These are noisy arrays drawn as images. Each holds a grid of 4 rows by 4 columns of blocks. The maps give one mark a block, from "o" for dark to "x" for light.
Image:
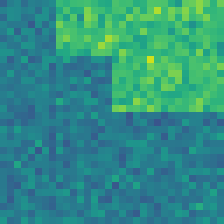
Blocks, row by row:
o x x x
o o x x
o o o o
o o o o
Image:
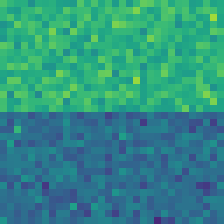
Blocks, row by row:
x x x x
x x x x
o o o o
o o o o
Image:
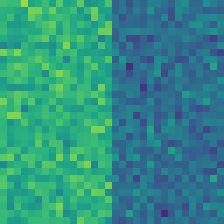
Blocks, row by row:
x x o o
x x o o
x x o o
x x o o
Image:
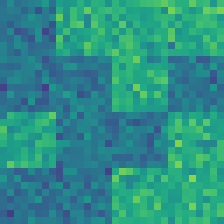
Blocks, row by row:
o x x x
o o x o
x o o x
o o x x
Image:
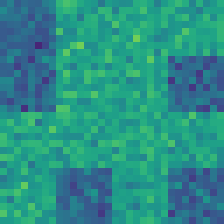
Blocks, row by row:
o x x x
o x x o
x x x x
x o x o
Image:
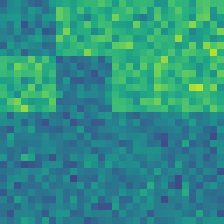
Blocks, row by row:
o x x x
x o x x
o o o o
o o o o
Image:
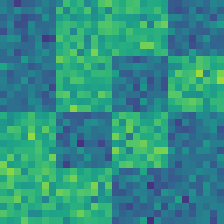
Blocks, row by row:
o x x o
o x o x
x o x o
x x o o
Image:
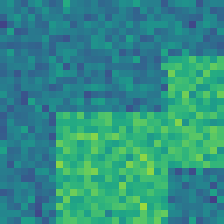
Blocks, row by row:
o o o o
o o o x
o x x x
o x x o
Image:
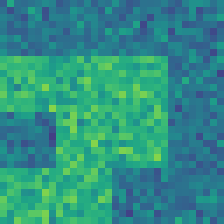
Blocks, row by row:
o o o o
x x x o
o x x o
x x o o
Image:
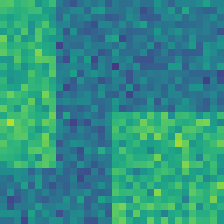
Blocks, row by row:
x o o o
x o o o
x o x x
o o x x
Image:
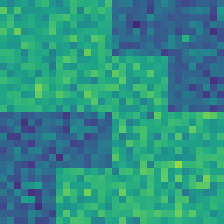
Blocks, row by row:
x x o o
x x x o
o o x x
o x x x
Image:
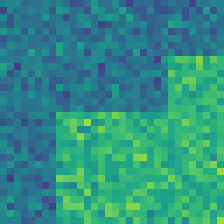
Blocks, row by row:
o o o o
o o o x
o x x x
o x x x
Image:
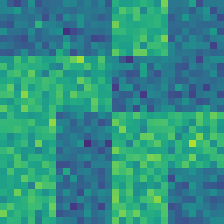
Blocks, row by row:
o o x o
x x o o
x o x x
x o x o
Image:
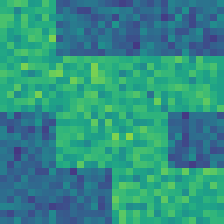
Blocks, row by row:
x o o o
x x x x
o x x o
o o x x
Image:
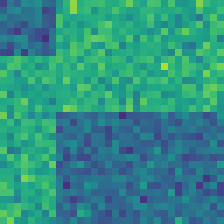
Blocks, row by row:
o x x x
x x x x
x o o o
x o o o
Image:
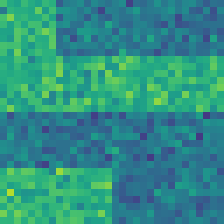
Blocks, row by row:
x o o o
x x x x
o o o o
x x o o
